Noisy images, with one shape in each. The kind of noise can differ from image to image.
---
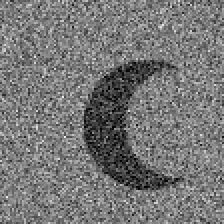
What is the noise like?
independent entries
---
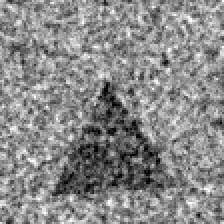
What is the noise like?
blotchy
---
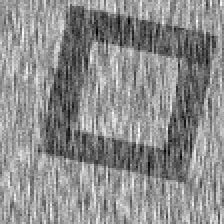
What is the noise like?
streaked along the columns
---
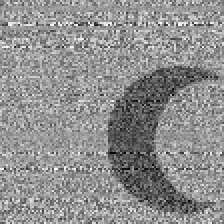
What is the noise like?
rows of uneven size
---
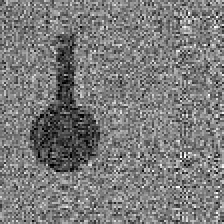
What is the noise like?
low rank plus noise
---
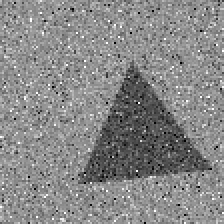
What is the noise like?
heavy tails
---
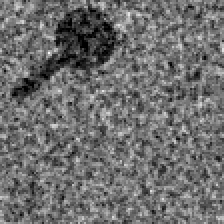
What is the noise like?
blotchy
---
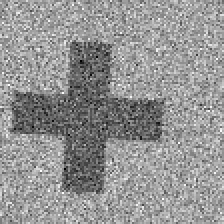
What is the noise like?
independent entries
